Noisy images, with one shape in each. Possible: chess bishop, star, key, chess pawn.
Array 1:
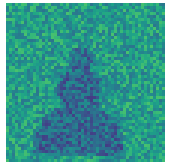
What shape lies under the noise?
chess pawn
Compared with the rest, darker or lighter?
darker
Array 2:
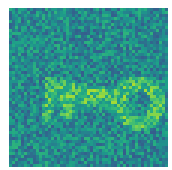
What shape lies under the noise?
key
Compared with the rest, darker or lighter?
lighter
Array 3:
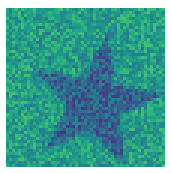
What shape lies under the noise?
star
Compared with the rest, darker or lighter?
darker
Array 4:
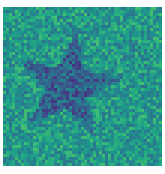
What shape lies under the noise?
star
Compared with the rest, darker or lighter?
darker
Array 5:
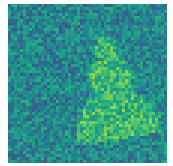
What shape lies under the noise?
chess pawn
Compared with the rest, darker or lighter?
lighter
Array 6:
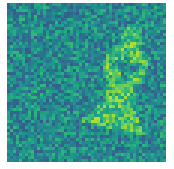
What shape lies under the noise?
chess bishop
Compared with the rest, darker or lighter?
lighter
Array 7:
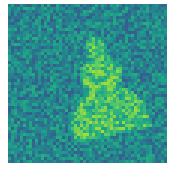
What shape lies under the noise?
chess pawn
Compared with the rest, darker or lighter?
lighter
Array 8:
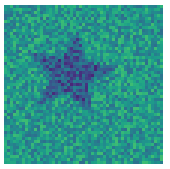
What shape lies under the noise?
star
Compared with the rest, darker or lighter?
darker
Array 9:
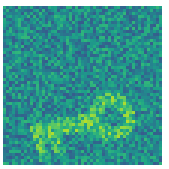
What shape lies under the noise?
key
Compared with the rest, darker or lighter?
lighter
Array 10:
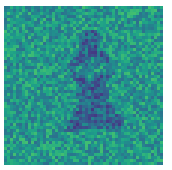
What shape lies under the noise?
chess bishop
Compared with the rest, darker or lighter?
darker
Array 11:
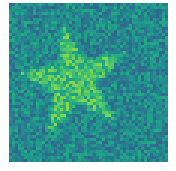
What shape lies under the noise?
star
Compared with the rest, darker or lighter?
lighter
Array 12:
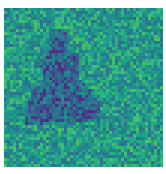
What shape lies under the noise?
chess pawn
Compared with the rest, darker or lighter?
darker
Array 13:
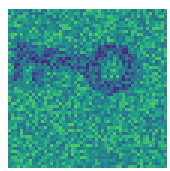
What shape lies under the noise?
key
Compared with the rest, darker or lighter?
darker
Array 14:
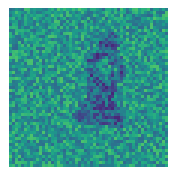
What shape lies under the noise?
chess bishop
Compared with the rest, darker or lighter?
darker
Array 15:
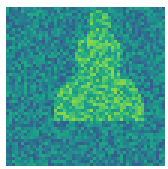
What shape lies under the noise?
chess pawn
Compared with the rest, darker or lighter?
lighter
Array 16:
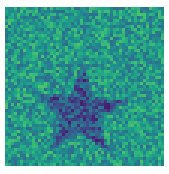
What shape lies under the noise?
star
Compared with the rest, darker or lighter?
darker
